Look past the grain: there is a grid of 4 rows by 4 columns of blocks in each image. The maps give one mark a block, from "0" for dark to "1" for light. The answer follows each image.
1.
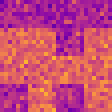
0 0 0 0
1 1 0 1
1 1 1 1
0 1 0 1
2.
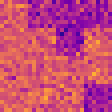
1 0 0 0
1 1 0 1
1 1 1 1
1 1 1 0
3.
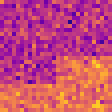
0 0 0 0
0 0 0 0
0 0 1 1
1 1 1 1
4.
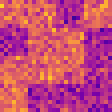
1 1 0 1
0 1 1 0
1 1 1 0
1 0 0 0
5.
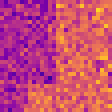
0 0 1 1
0 0 1 1
0 0 1 1
0 1 1 1
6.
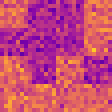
1 0 0 1
0 0 0 1
1 0 1 0
1 1 1 1
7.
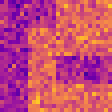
0 0 1 1
0 1 1 1
0 1 0 0
0 1 1 1
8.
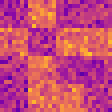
0 1 0 0
1 0 1 1
0 1 0 0
0 1 1 0
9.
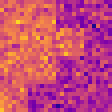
1 1 0 0
1 1 1 0
1 1 0 0
1 0 0 0
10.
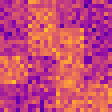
0 1 0 0
0 1 1 0
1 0 1 0
0 0 1 1
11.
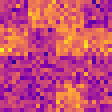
0 1 1 0
1 0 1 1
0 0 0 0
0 0 1 0
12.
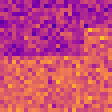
0 0 0 0
0 0 0 1
1 1 1 1
1 1 1 1
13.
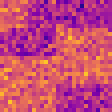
1 0 0 0
0 0 1 1
1 1 1 1
1 1 0 0
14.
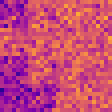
0 1 1 1
1 1 1 1
0 1 1 1
0 0 1 1
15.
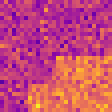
0 0 0 0
0 0 0 0
0 0 1 1
0 1 1 1
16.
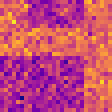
1 0 0 1
1 1 1 1
0 0 0 1
0 0 0 1
